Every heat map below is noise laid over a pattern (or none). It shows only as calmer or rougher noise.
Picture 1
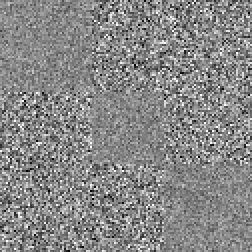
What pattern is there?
blocks along the diagonal
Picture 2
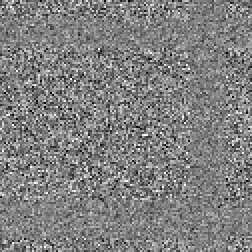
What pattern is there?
bands of rows crossing bands of columns
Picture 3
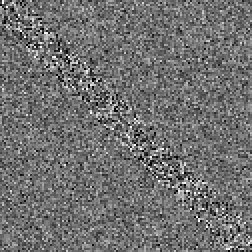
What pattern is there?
a diagonal band
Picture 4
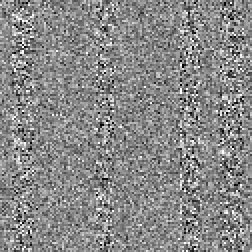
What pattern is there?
bands of columns
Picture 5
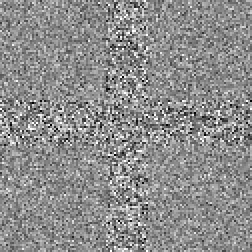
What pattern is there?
bands of rows crossing bands of columns
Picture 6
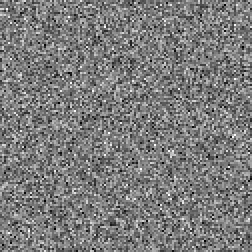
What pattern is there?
only noise
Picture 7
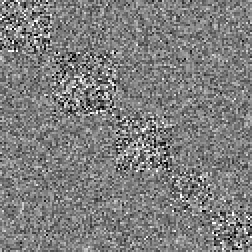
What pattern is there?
blocks along the diagonal
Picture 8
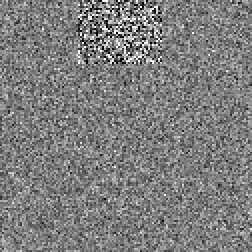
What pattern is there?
one block
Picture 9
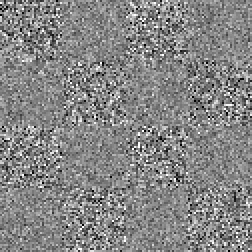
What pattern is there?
a checkerboard
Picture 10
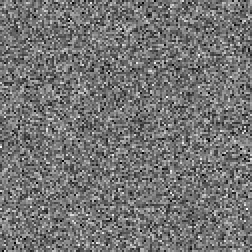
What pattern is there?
only noise
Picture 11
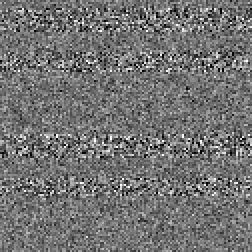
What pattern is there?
bands of rows
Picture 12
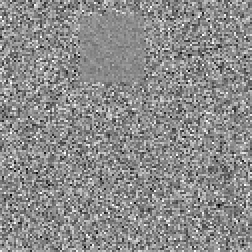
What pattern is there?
one block
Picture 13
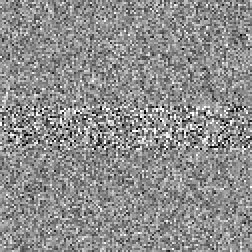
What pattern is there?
one band of rows
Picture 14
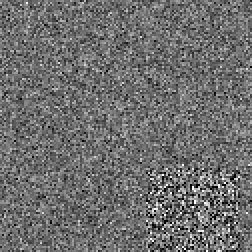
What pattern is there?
one block
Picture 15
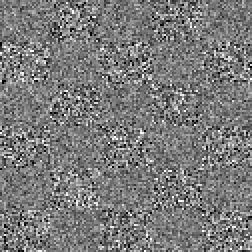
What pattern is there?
a checkerboard
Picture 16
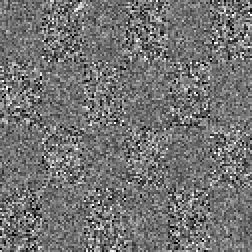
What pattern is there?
a checkerboard
